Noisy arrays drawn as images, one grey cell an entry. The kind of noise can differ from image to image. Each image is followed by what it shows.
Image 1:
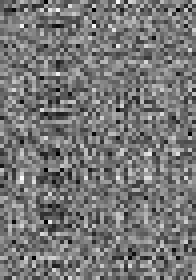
low rank plus noise
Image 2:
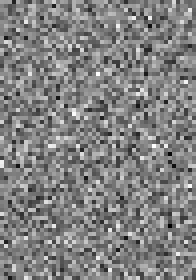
independent entries
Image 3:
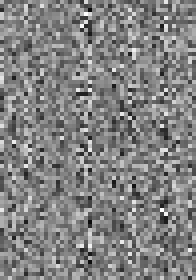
columns of uneven size
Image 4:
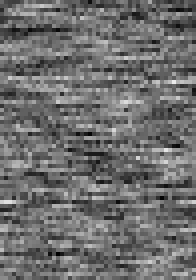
streaked along the rows
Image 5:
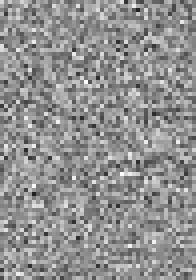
low rank plus noise
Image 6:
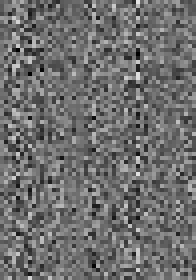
columns of uneven size
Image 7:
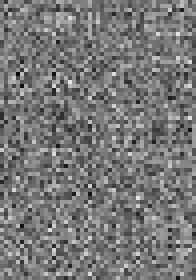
low rank plus noise
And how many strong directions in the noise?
two
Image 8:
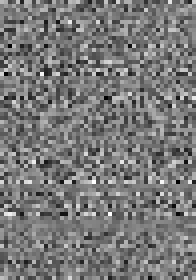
rows of uneven size
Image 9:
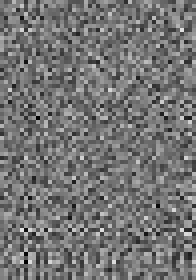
low rank plus noise
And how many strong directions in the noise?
one
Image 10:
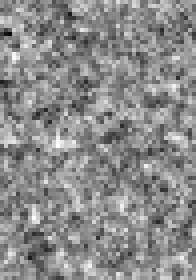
blotchy
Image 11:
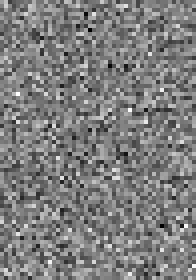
independent entries
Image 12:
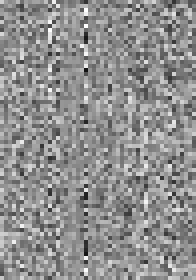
columns of uneven size
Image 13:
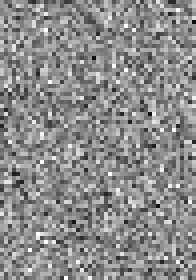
independent entries
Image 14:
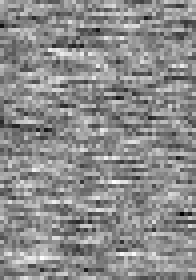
streaked along the rows
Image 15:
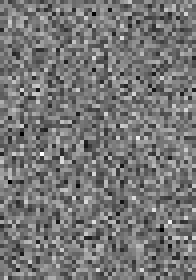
low rank plus noise
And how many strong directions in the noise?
five to eight
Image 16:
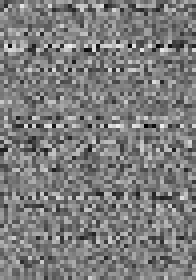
rows of uneven size
